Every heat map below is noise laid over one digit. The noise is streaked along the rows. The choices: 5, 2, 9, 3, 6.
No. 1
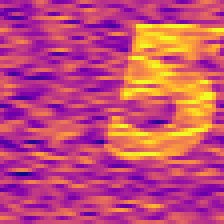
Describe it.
light 5
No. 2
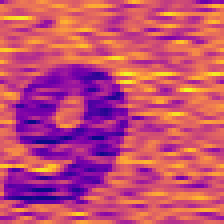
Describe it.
dark 9
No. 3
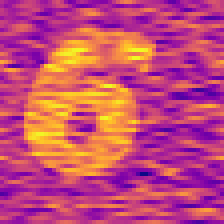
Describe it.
light 6
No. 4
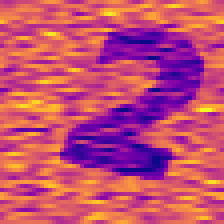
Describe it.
dark 2
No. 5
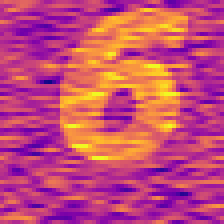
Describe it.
light 6
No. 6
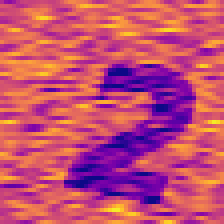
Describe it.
dark 2
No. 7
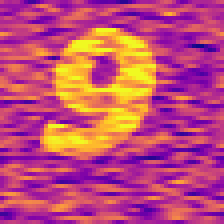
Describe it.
light 9
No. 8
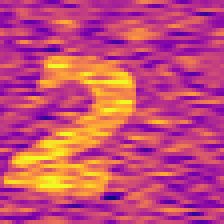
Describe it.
light 2
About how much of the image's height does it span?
two thirds
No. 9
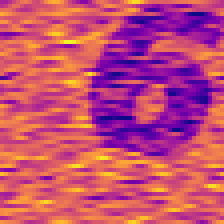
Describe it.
dark 6
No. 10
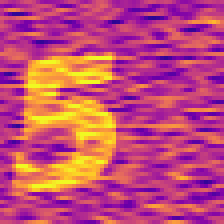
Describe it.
light 5
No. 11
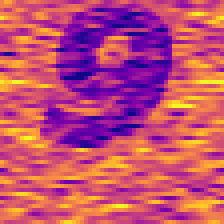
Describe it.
dark 9
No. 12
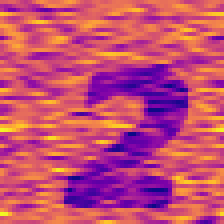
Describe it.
dark 2
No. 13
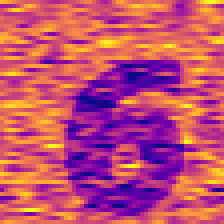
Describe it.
dark 6
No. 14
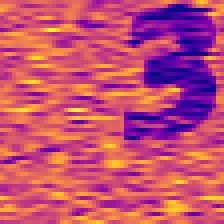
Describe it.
dark 3
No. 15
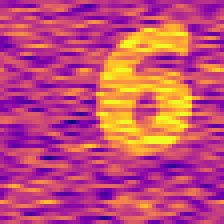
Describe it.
light 6
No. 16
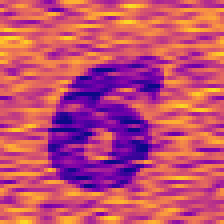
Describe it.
dark 6
